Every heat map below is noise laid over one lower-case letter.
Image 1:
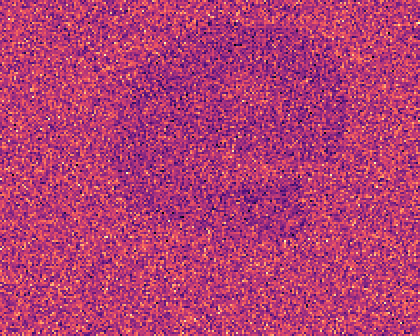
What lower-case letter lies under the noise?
e
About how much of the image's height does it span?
two thirds
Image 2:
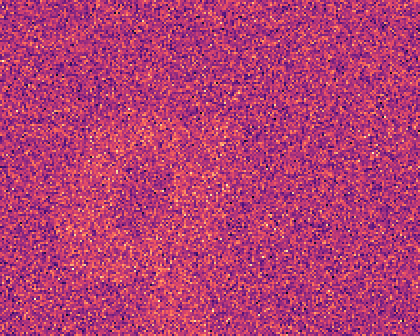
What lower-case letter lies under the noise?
q
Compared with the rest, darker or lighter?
lighter
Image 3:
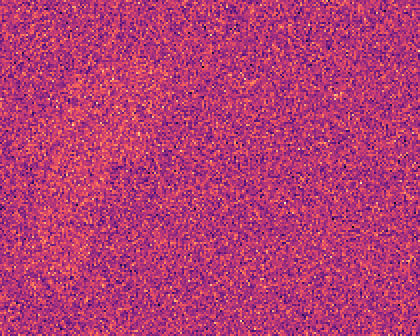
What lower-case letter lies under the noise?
f
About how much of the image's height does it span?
two thirds
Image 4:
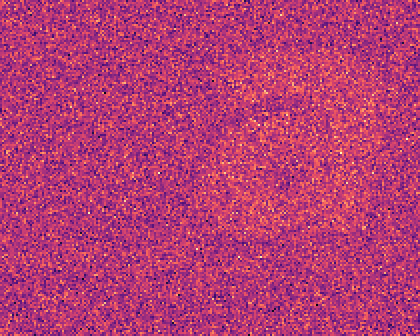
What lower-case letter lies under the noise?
a
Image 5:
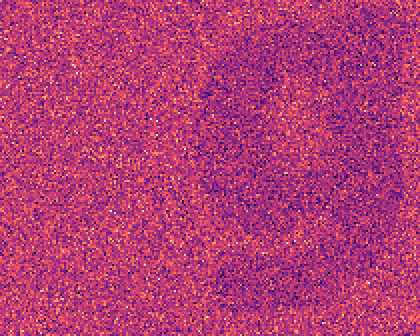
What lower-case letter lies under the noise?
g
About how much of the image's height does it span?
nearly all
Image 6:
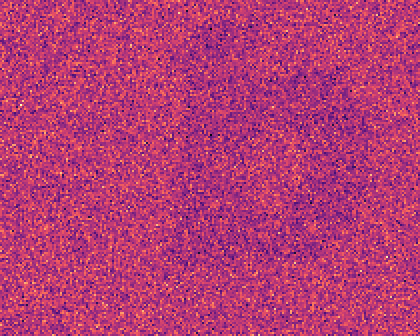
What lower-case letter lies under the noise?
b
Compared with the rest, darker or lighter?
darker
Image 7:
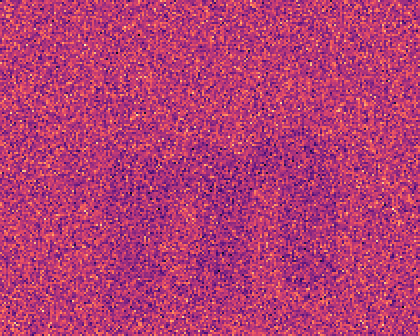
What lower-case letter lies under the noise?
m
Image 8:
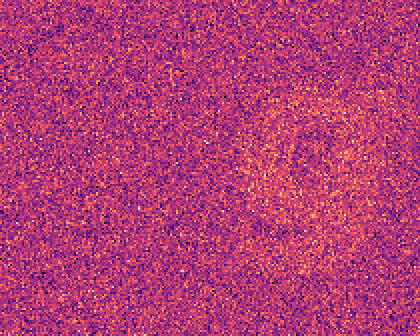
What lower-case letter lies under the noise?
g
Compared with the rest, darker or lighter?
lighter
